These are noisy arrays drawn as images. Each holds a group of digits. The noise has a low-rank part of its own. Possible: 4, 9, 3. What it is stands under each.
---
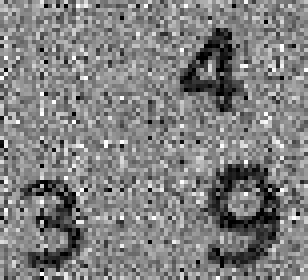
top right: 4; bottom left: 3; bottom right: 9
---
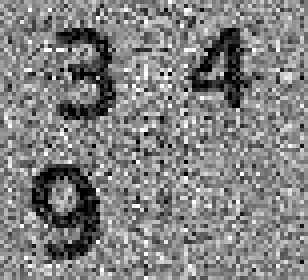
top left: 3; top right: 4; bottom left: 9
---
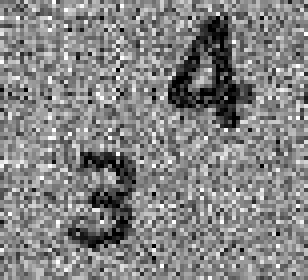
top right: 4; bottom left: 3
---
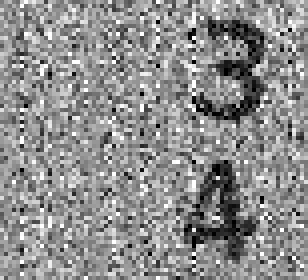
top right: 3; bottom right: 4
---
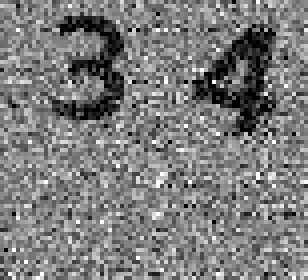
top left: 3; top right: 4
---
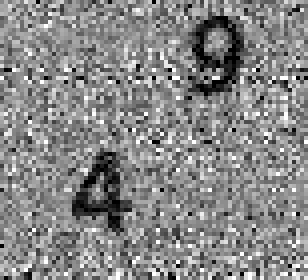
top right: 9; bottom left: 4
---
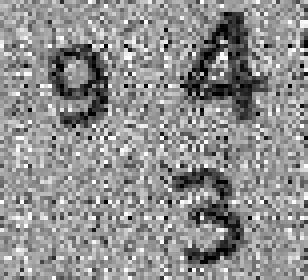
top left: 9; top right: 4; bottom right: 3
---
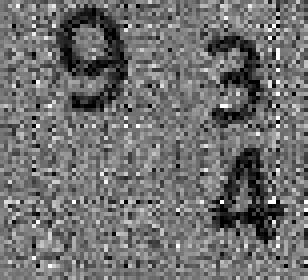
top left: 9; top right: 3; bottom right: 4
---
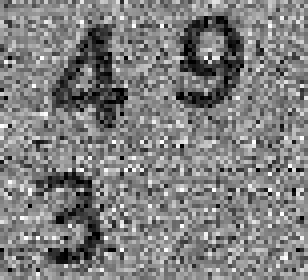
top left: 4; top right: 9; bottom left: 3
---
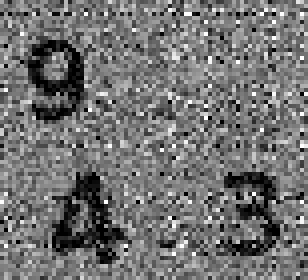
top left: 9; bottom left: 4; bottom right: 3
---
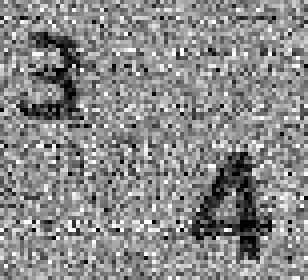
top left: 3; bottom right: 4
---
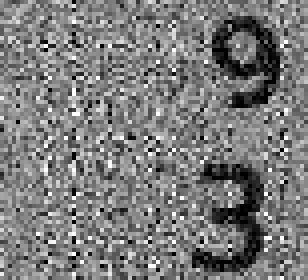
top right: 9; bottom right: 3
